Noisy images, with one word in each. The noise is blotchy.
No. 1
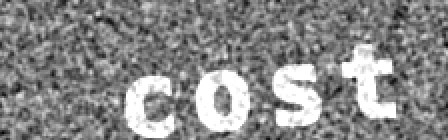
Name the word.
cost
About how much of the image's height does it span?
two thirds
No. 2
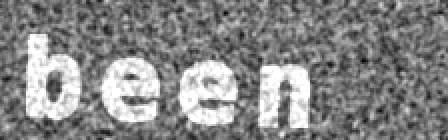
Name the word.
been
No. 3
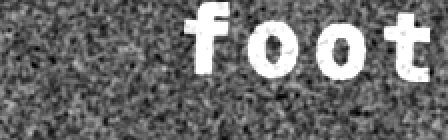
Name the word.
foot
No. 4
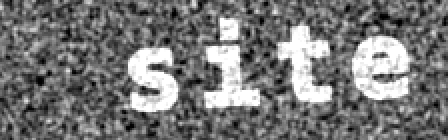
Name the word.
site
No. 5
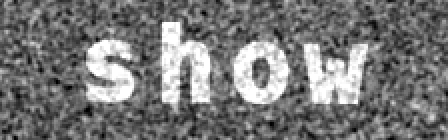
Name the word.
show
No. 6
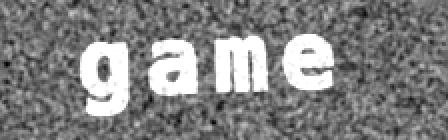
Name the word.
game
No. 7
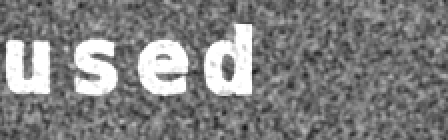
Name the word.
used
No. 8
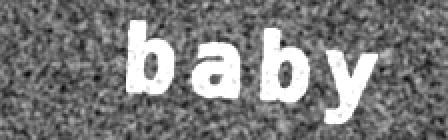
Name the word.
baby
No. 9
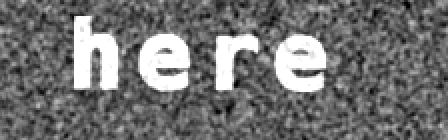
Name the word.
here
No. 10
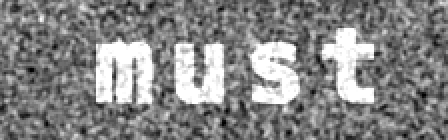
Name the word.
must
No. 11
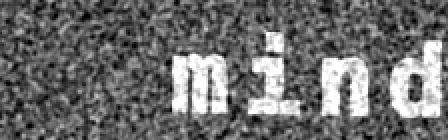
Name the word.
mind
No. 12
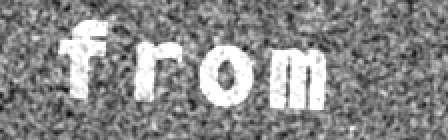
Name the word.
from
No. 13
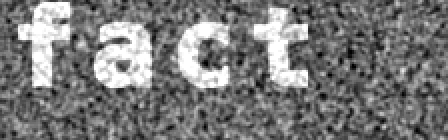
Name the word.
fact
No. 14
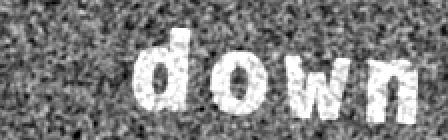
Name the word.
down
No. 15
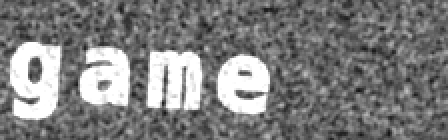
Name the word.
game
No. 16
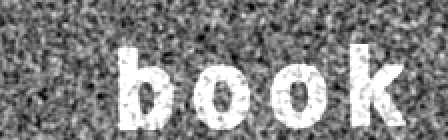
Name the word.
book
